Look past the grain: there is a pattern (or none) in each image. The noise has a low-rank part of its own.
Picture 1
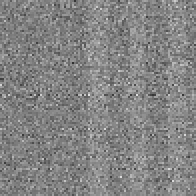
bands of columns
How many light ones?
3
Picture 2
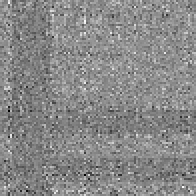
bands of rows crossing bands of columns
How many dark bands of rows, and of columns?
2 and 1
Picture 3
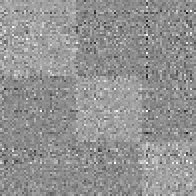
blocks along the diagonal
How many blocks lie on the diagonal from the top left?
3
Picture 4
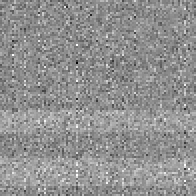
bands of rows
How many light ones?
2
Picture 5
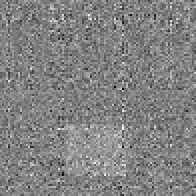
one block
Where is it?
bottom middle
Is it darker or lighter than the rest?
lighter
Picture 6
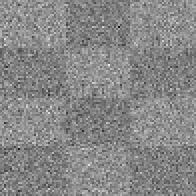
a checkerboard
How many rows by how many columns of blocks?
4 by 3
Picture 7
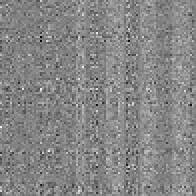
bands of columns
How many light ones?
4
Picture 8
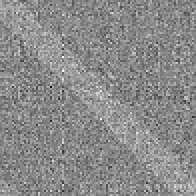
a diagonal band
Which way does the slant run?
top left to bottom right
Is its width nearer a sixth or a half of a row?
a sixth
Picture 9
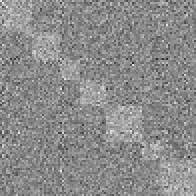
blocks along the diagonal
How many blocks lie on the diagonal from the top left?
7
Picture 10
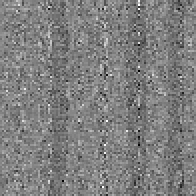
bands of columns
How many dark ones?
3
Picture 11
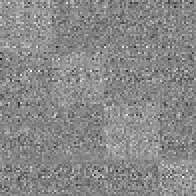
blocks along the diagonal
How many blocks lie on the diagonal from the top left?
4
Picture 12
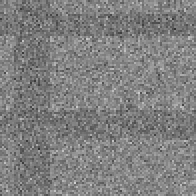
bands of rows crossing bands of columns
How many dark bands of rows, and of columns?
2 and 1
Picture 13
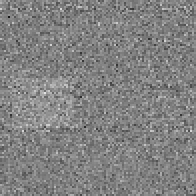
one block
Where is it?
middle left
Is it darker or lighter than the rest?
lighter
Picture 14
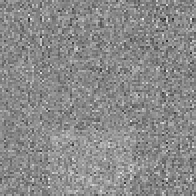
one block
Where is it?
bottom middle
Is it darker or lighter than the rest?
lighter
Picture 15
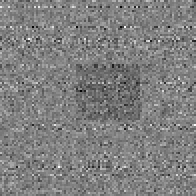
one block
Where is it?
centre
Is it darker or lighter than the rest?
darker
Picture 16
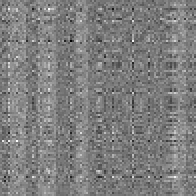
bands of columns
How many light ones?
4
